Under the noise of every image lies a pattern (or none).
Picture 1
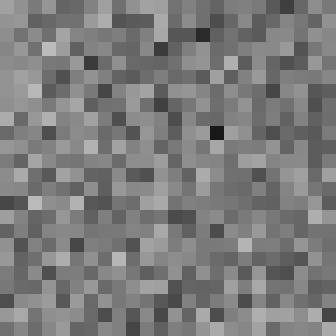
only noise
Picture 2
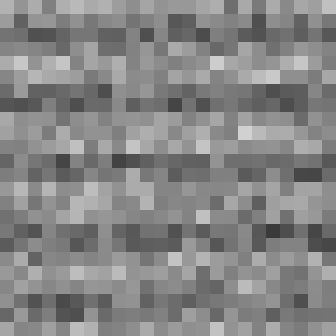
horizontal stripes
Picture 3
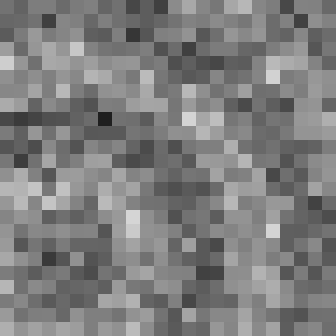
rings round one point
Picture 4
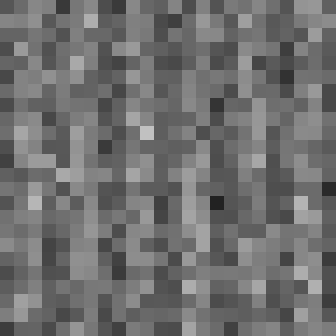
vertical stripes
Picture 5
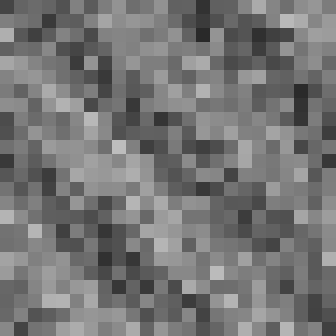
diagonal stripes
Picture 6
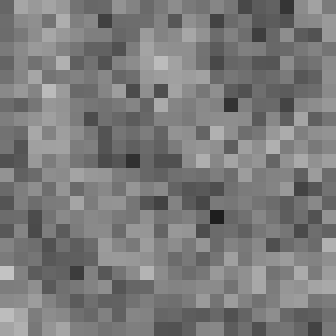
rings round one point
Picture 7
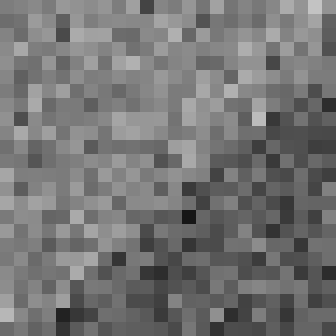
a sharp edge
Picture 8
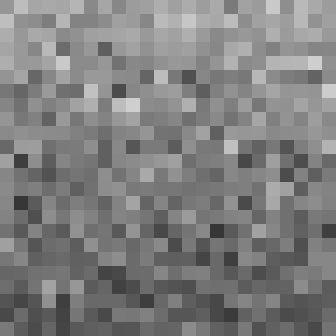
a smooth slope
